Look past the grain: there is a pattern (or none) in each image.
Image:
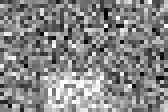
one block
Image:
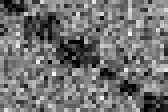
blocks along the diagonal
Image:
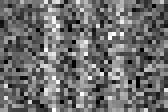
bands of columns
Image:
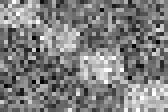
blocks along the diagonal
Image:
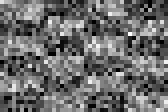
a checkerboard
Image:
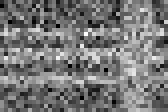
bands of rows crossing bands of columns
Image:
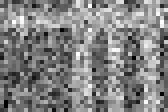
bands of rows crossing bands of columns
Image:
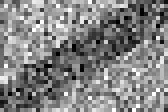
a diagonal band
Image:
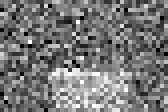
one block
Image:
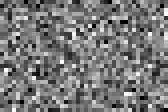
only noise
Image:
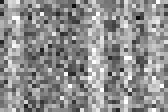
bands of columns
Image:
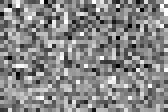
only noise
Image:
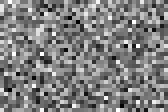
only noise
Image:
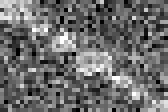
blocks along the diagonal
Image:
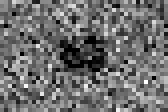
one block
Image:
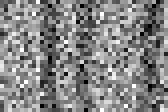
bands of columns
